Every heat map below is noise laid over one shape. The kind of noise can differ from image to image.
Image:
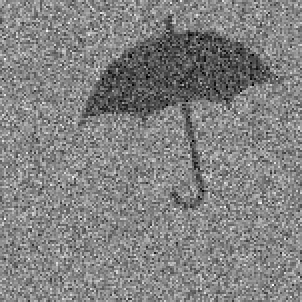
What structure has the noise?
independent entries
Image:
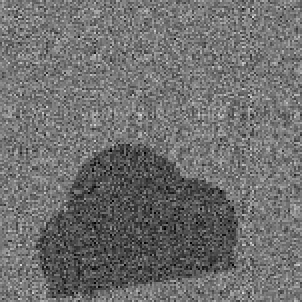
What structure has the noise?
low rank plus noise
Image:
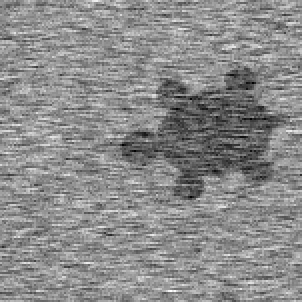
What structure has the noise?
streaked along the rows
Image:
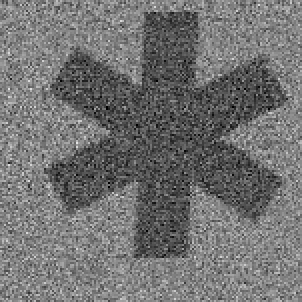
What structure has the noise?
low rank plus noise
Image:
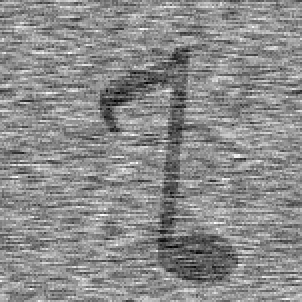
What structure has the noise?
streaked along the rows
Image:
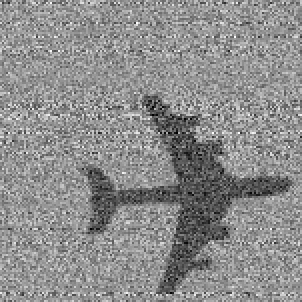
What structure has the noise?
rows of uneven size
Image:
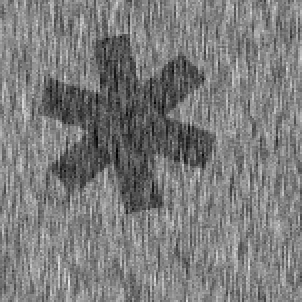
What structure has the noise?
streaked along the columns
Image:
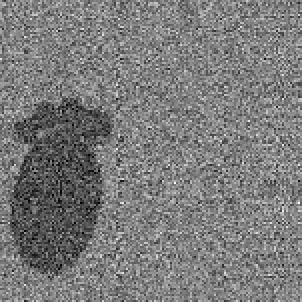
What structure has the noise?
low rank plus noise
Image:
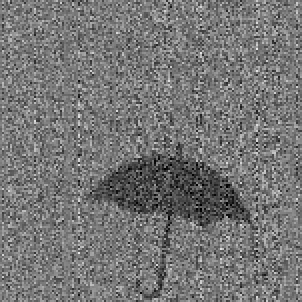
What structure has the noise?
columns of uneven size
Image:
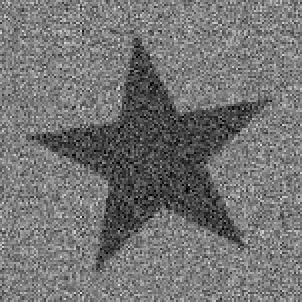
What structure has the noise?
low rank plus noise
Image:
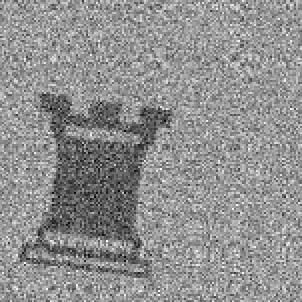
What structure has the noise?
low rank plus noise
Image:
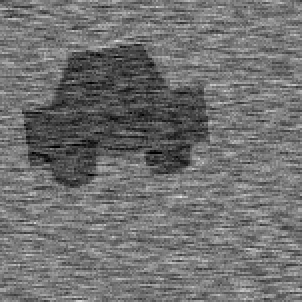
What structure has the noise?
streaked along the rows
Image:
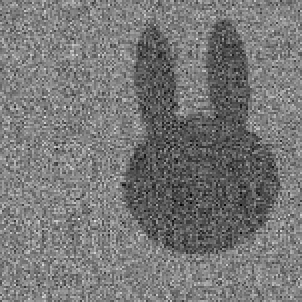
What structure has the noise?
low rank plus noise
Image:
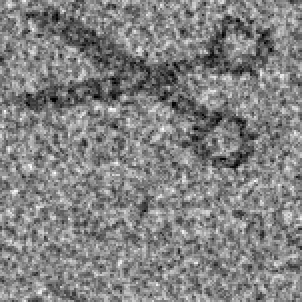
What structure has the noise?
blotchy
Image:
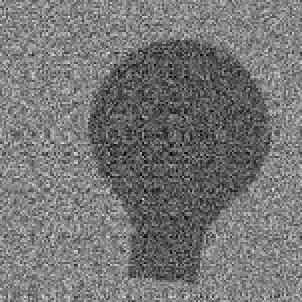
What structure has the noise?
low rank plus noise
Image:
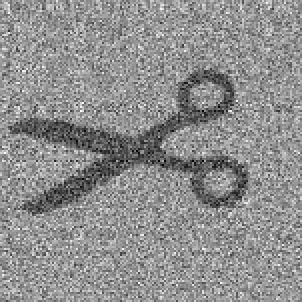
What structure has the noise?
low rank plus noise
